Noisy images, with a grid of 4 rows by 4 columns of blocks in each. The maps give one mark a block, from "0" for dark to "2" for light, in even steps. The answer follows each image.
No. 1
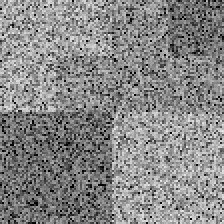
2210
2111
0022
0022
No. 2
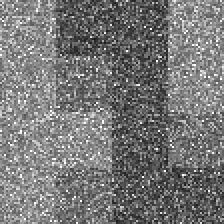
2002
2102
2201
2100
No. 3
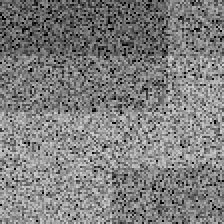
0001
1112
2222
2211
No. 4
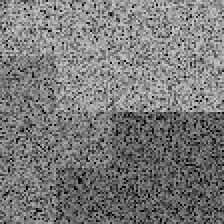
2222
1222
1100
1000
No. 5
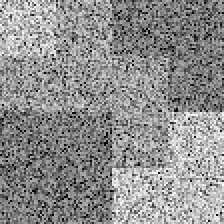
2100
1110
0012
0022
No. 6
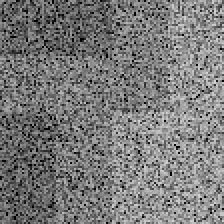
0012
1112
0122
0122
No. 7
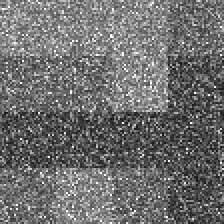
2221
1120
0000
1210
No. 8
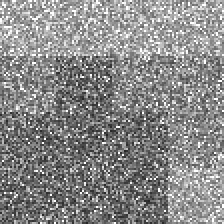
2222
1011
0001
0002
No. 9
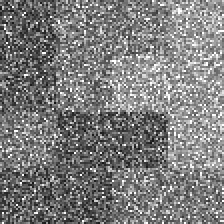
0112
0122
1002
0011
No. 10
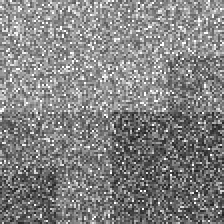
2222
2221
1100
0100
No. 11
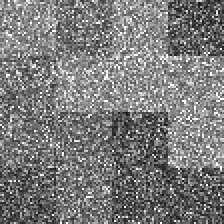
2120
1222
1102
0100
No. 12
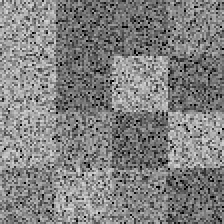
2001
2020
2102
1210
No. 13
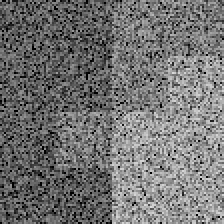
0011
0012
0122
0022
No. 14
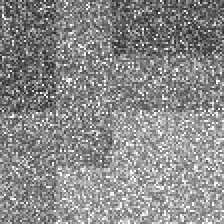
0100
0111
1122
1222
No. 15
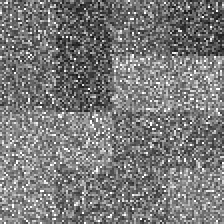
1010
1022
2211
2112
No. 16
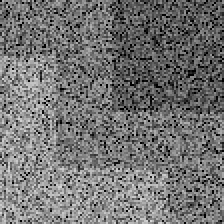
1100
2100
2111
2221
